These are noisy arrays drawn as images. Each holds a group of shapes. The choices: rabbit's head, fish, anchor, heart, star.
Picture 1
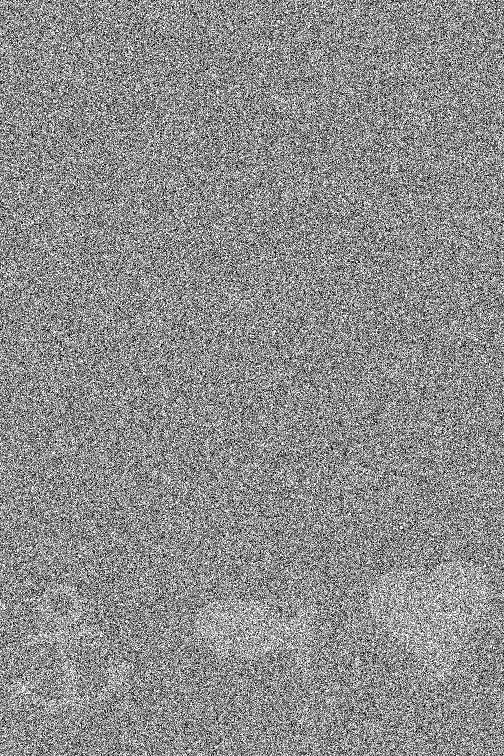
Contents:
bottom left: anchor; bottom middle: fish; bottom right: heart
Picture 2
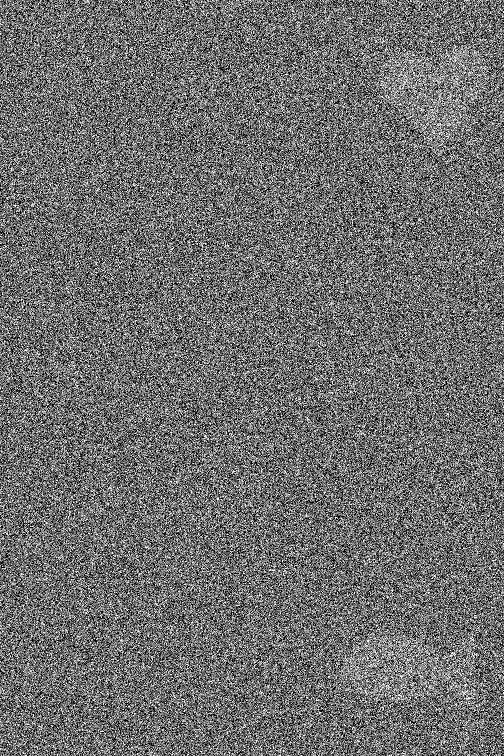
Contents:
top right: heart; bottom right: fish
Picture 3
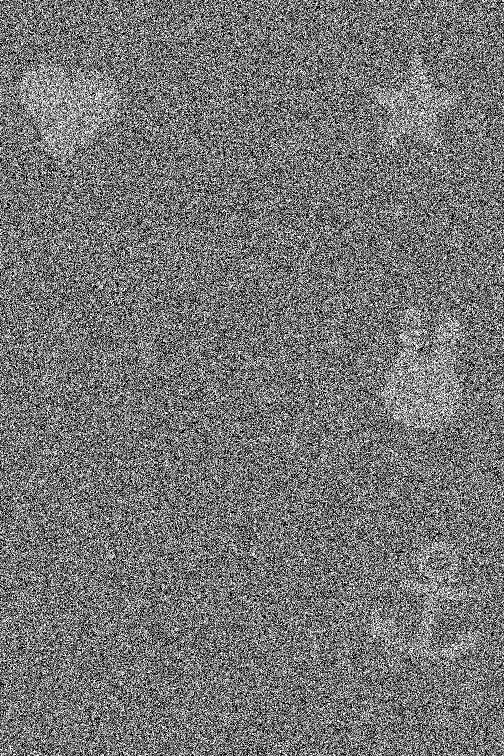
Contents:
top left: heart; top right: star; middle right: rabbit's head; bottom right: anchor
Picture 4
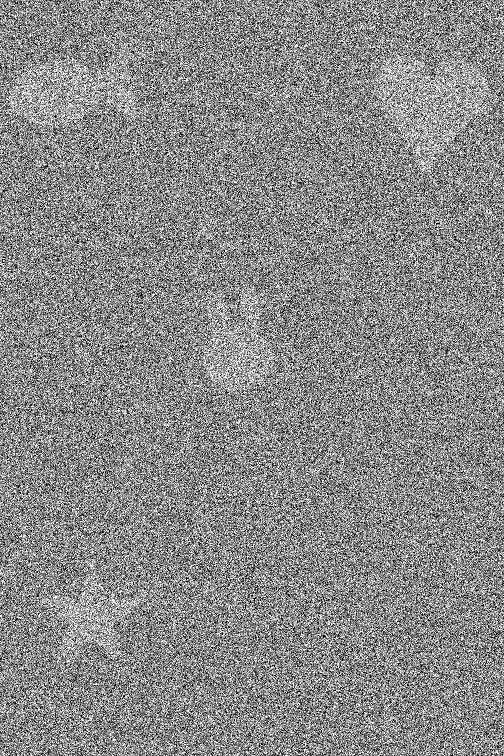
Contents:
top left: fish; top right: heart; centre: rabbit's head; bottom left: star
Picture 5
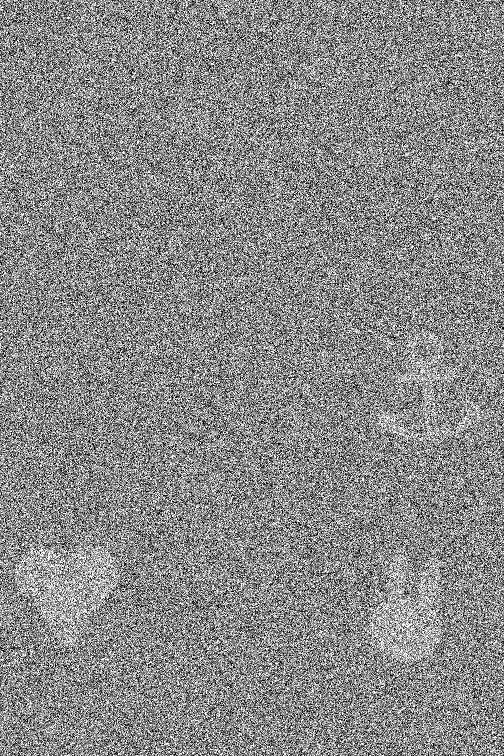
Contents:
middle right: anchor; bottom left: heart; bottom right: rabbit's head
